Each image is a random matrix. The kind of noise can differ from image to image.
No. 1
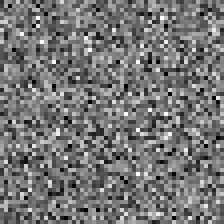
independent entries
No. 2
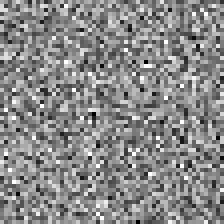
independent entries
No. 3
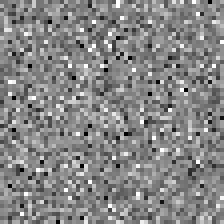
heavy tails
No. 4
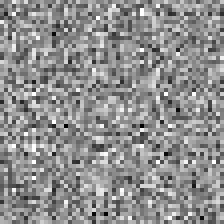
low rank plus noise
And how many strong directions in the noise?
five to eight
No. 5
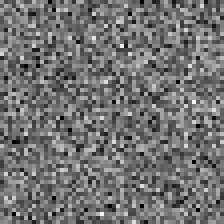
independent entries
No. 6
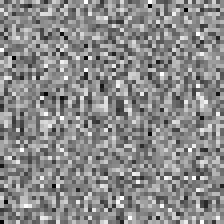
low rank plus noise
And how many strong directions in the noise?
two
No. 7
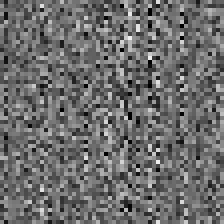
columns of uneven size
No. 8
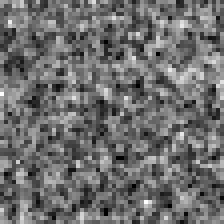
blotchy
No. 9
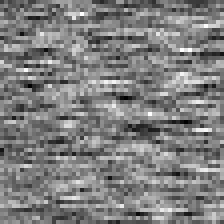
streaked along the rows
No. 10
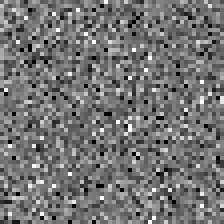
heavy tails
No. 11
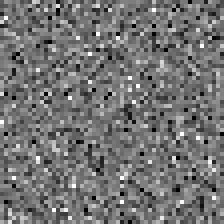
heavy tails
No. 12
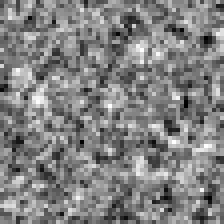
blotchy
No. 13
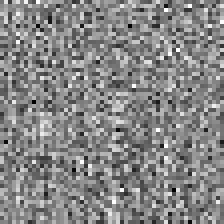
low rank plus noise
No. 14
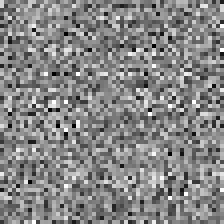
low rank plus noise
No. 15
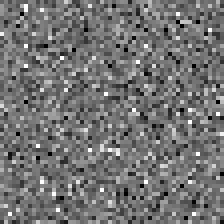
heavy tails
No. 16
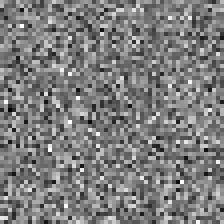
independent entries
